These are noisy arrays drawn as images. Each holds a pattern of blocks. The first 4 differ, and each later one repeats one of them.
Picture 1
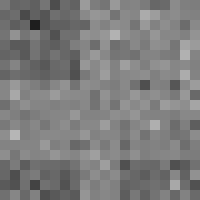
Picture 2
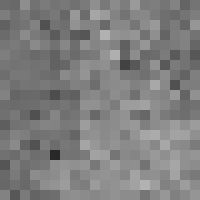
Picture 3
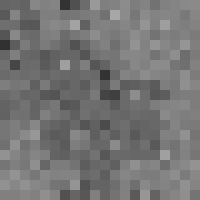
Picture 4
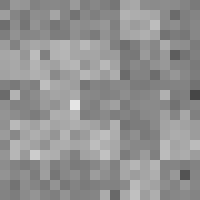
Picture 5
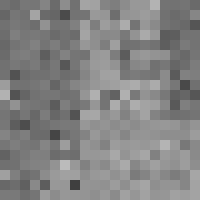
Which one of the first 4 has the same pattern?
2
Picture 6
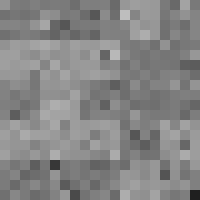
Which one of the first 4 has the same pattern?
4
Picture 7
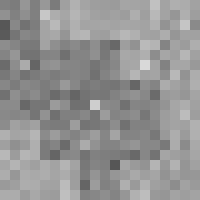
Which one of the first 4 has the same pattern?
3
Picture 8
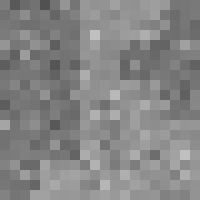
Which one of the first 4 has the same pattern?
2
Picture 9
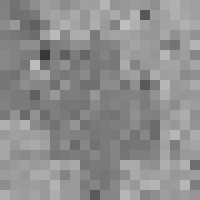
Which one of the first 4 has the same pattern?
3
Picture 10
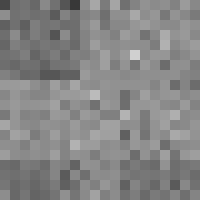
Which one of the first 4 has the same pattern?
1
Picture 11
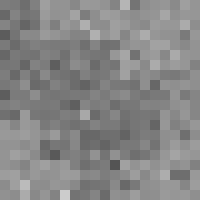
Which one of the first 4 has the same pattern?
3
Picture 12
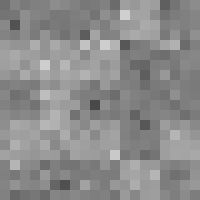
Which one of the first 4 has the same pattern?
4
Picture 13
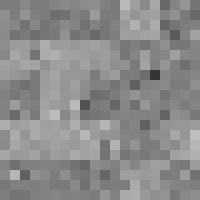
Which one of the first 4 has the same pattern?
4
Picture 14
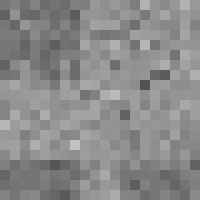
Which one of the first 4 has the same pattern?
1
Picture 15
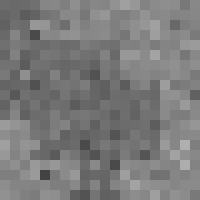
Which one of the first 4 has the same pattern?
3
